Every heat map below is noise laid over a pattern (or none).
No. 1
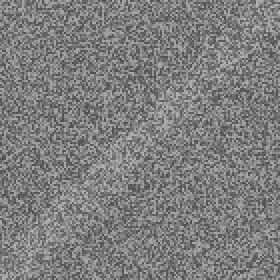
a diagonal band
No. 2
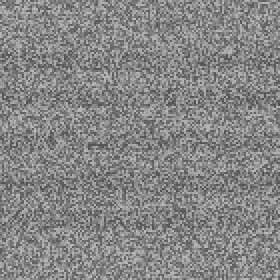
bands of rows
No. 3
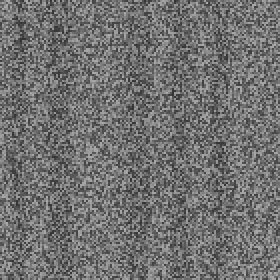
bands of columns
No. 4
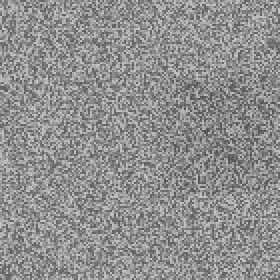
one block
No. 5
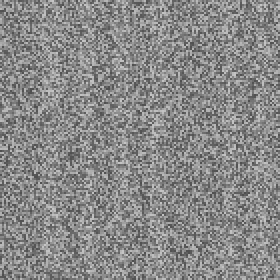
bands of columns
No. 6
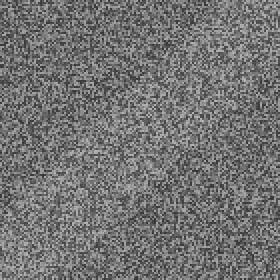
a diagonal band
